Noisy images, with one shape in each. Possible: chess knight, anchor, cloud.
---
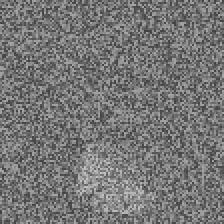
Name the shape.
chess knight
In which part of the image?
bottom middle
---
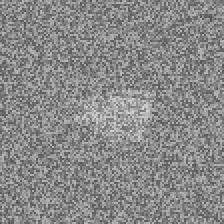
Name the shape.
chess knight
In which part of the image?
centre
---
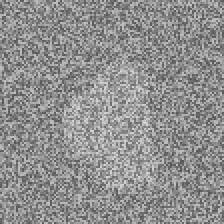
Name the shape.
cloud
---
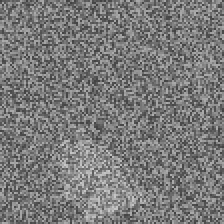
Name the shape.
chess knight
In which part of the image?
bottom middle
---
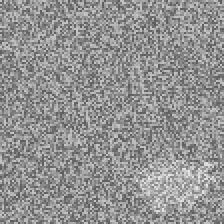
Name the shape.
chess knight
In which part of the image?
bottom right
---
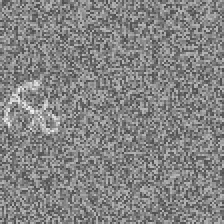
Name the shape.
anchor
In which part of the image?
middle left
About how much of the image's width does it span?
a quarter
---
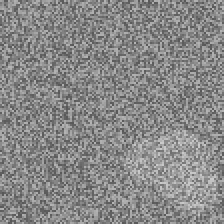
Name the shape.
cloud
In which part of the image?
bottom right
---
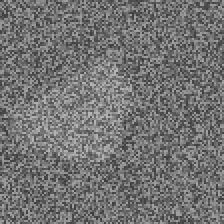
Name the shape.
cloud
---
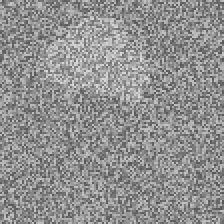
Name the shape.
cloud
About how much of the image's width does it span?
half
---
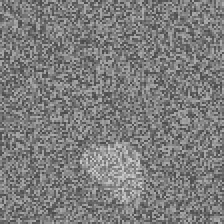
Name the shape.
cloud
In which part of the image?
bottom middle
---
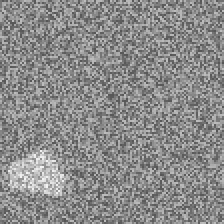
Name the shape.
cloud
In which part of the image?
bottom left
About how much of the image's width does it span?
a quarter
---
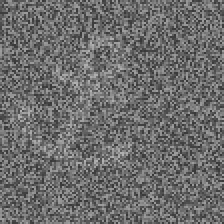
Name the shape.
anchor
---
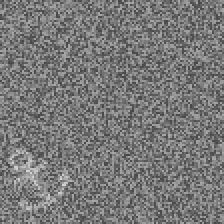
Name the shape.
anchor
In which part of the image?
bottom left
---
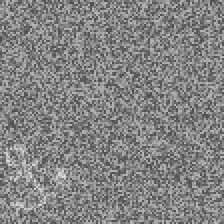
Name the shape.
anchor
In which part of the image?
bottom left
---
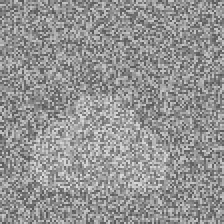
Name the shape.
cloud
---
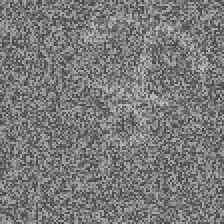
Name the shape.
anchor
